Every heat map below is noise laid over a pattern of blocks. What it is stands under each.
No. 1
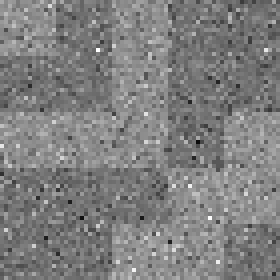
mirrored about the diagonal from the top left
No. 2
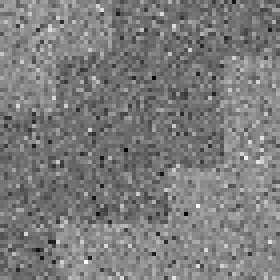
mirrored about the diagonal from the top left
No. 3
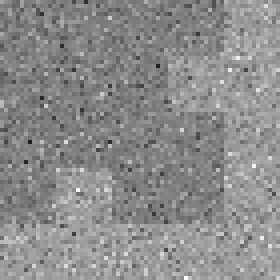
mirrored about the diagonal from the top left
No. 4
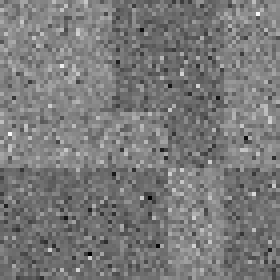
no symmetry
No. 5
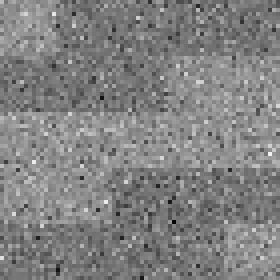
the same after a half turn
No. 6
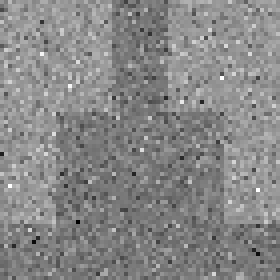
left and right mirror each other
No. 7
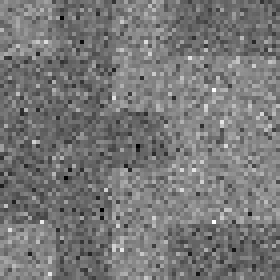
top and bottom mirror each other
